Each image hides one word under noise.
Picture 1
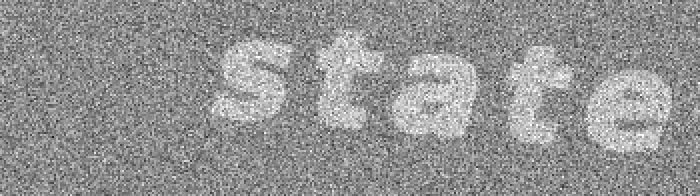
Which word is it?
state
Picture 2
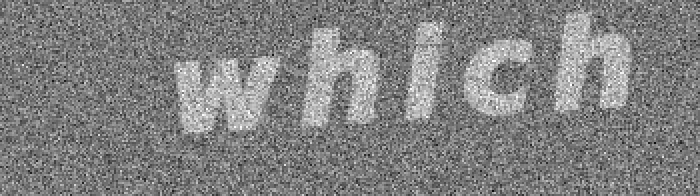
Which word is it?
which
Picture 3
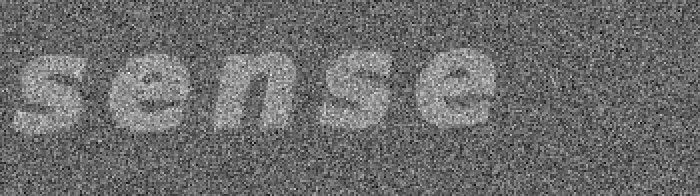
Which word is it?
sense
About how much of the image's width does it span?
two thirds
